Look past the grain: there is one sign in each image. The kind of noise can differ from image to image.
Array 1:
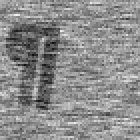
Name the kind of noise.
streaked along the rows
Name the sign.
pilcrow
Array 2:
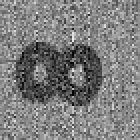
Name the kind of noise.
columns of uneven size
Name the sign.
infinity sign
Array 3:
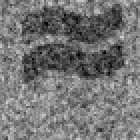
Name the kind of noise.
blotchy
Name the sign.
approximately sign
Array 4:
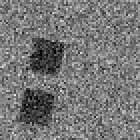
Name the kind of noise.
independent entries
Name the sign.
colon
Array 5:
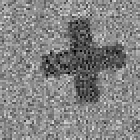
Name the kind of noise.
low rank plus noise
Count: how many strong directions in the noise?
one
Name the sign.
plus sign
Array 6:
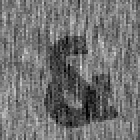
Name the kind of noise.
streaked along the columns
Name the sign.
ampersand
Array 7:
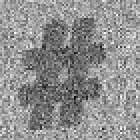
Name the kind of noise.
low rank plus noise
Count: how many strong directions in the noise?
one
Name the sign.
hash sign
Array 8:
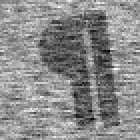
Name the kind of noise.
streaked along the rows
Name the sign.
pilcrow
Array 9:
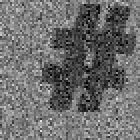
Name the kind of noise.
columns of uneven size
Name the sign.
hash sign
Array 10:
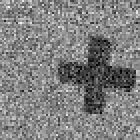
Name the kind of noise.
low rank plus noise
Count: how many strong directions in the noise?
one
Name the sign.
plus sign
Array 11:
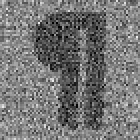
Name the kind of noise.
low rank plus noise
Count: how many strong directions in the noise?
three or four
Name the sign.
pilcrow
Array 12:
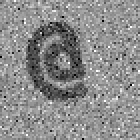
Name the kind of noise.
heavy tails
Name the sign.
at sign
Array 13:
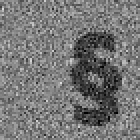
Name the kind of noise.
low rank plus noise
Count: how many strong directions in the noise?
two
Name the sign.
section sign
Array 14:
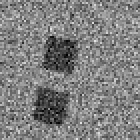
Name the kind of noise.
low rank plus noise
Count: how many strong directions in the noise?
five to eight
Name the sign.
colon
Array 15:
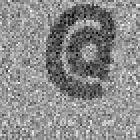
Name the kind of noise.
low rank plus noise
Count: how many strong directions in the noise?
one
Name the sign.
at sign
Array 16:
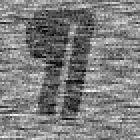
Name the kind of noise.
streaked along the rows
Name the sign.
pilcrow
